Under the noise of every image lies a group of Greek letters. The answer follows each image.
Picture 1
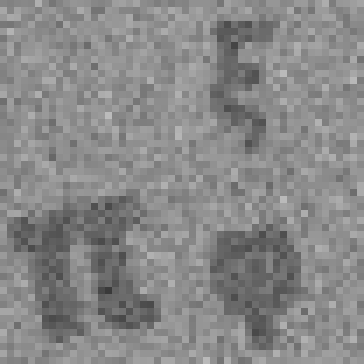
top right: xi; bottom left: pi; bottom right: phi
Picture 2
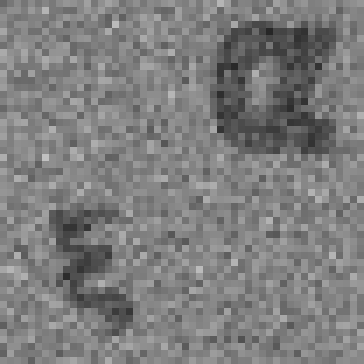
top right: alpha; bottom left: xi
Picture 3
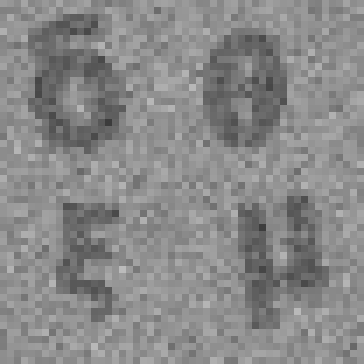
top left: delta; top right: theta; bottom left: xi; bottom right: mu
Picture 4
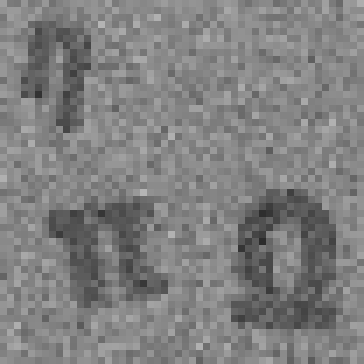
top left: eta; bottom left: pi; bottom right: omega
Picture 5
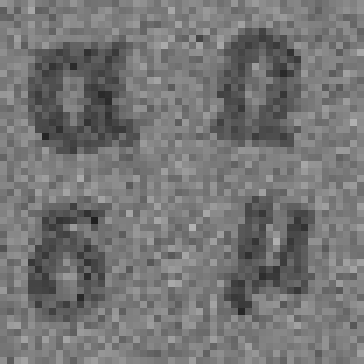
top left: alpha; top right: omega; bottom left: delta; bottom right: mu
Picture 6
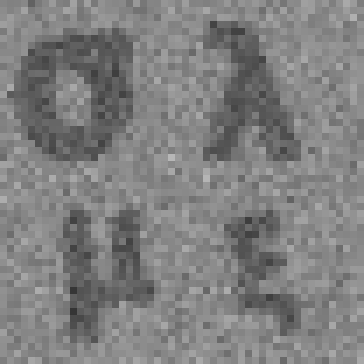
top left: sigma; top right: lambda; bottom left: mu; bottom right: xi
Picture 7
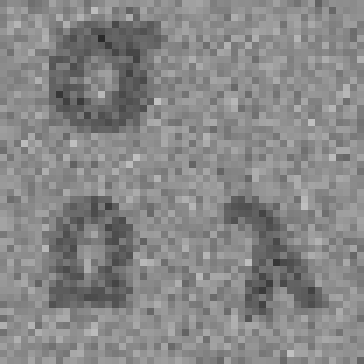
top left: sigma; bottom left: omega; bottom right: lambda
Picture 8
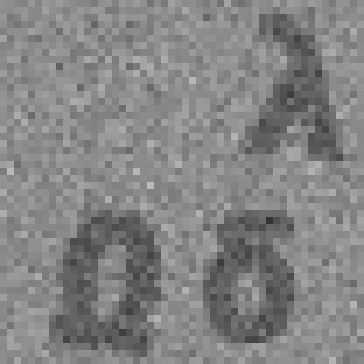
top right: lambda; bottom left: omega; bottom right: delta
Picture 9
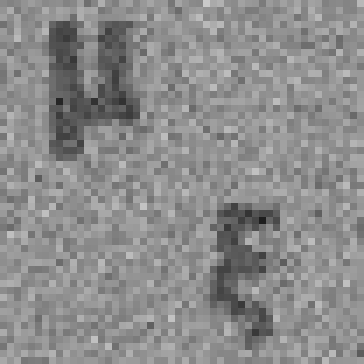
top left: mu; bottom right: xi
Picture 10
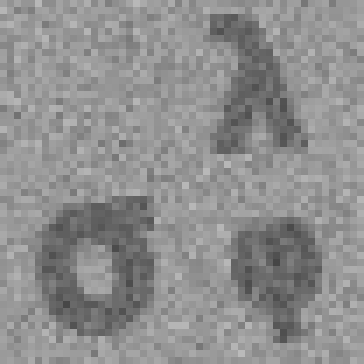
top right: lambda; bottom left: sigma; bottom right: phi
